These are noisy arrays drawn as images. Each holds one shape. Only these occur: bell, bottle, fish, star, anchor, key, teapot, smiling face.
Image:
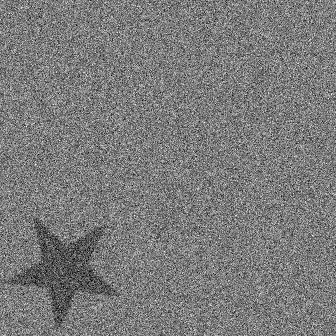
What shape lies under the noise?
star
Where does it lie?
bottom left
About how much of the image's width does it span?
a third
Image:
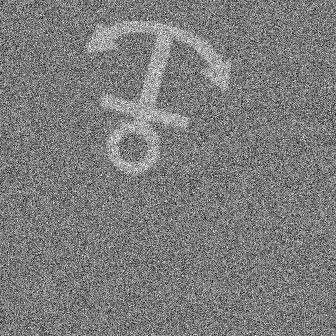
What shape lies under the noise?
anchor
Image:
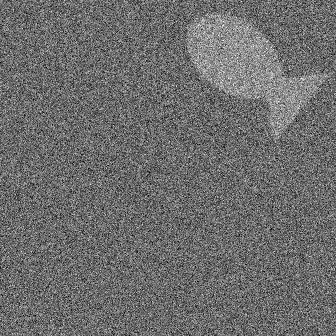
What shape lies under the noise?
fish
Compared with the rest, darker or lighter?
lighter
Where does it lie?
top right
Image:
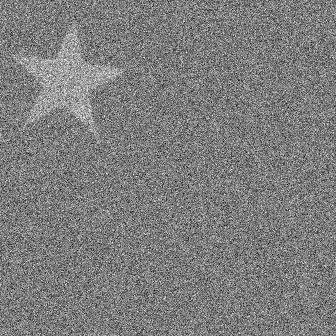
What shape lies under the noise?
star
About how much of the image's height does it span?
a third
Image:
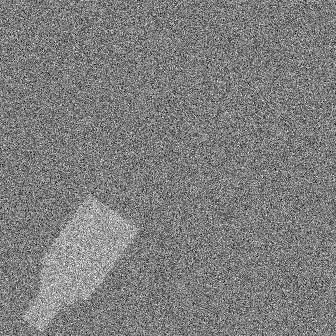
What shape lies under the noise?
bottle
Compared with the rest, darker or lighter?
lighter
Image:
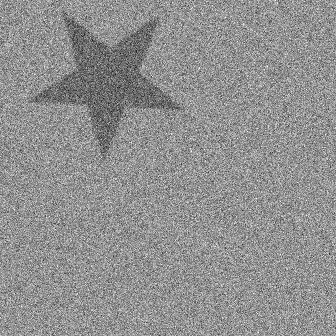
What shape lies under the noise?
star
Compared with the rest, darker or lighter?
darker
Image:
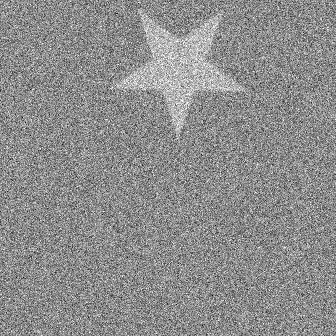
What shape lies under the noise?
star
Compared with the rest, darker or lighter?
lighter
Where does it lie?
top middle
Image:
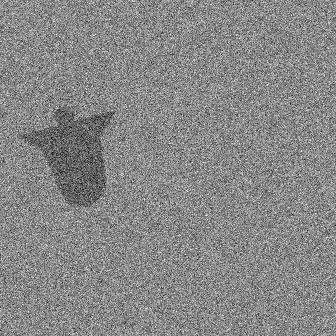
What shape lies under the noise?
bell
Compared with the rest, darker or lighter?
darker
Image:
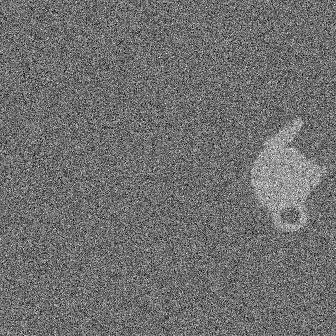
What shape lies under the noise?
teapot
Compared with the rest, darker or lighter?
lighter
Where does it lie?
middle right
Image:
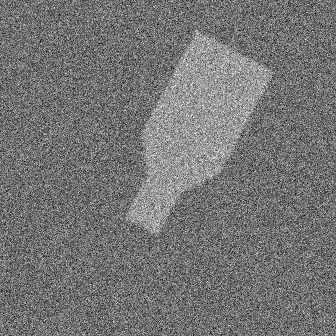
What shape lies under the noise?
bottle
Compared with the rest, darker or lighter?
lighter
